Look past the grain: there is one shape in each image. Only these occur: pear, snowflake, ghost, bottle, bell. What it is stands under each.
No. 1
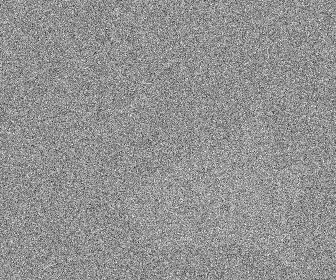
bell
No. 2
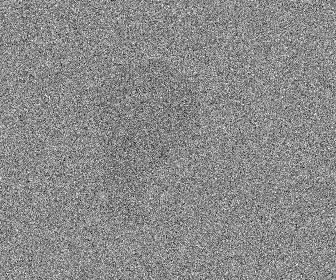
pear
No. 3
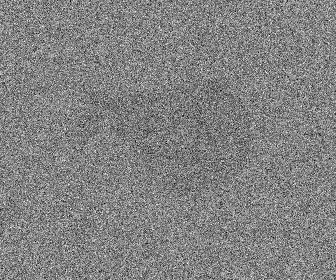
pear
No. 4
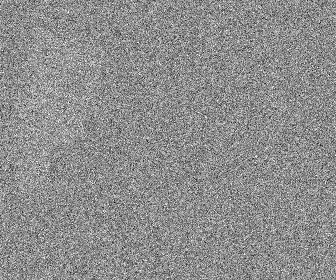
bottle
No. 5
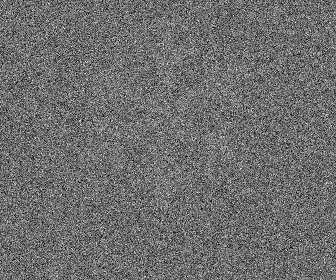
snowflake
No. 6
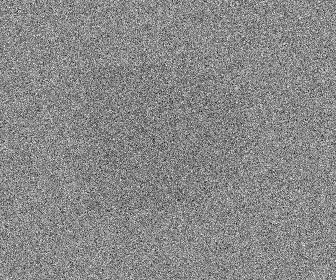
ghost
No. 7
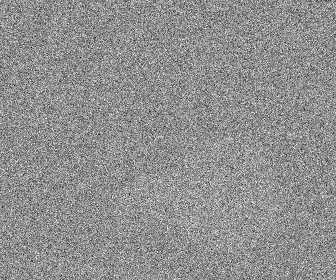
pear
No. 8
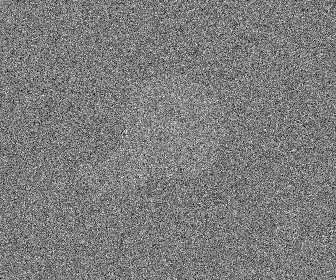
pear
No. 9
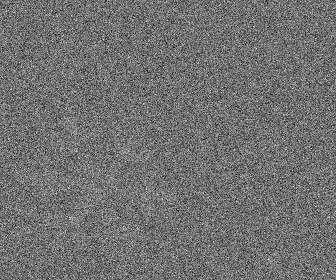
snowflake
